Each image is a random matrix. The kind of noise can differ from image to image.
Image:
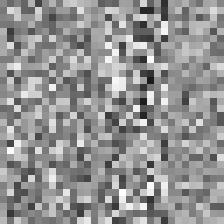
columns of uneven size
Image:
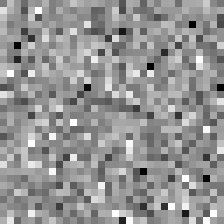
heavy tails
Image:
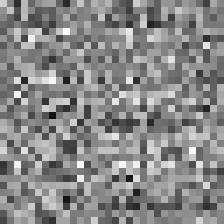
low rank plus noise
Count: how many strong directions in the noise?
three or four
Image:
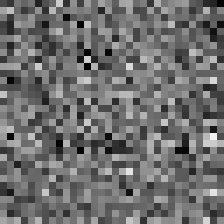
low rank plus noise
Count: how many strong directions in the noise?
five to eight
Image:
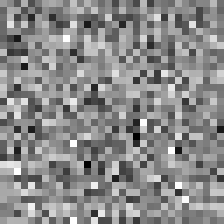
low rank plus noise
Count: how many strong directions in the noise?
three or four
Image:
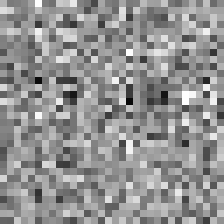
low rank plus noise
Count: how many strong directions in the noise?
two
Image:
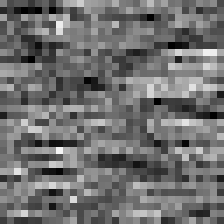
streaked along the rows
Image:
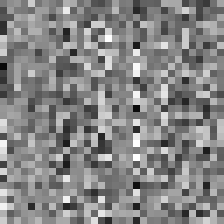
columns of uneven size
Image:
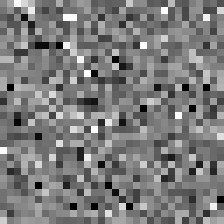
heavy tails
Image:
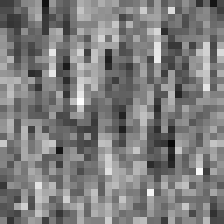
streaked along the columns
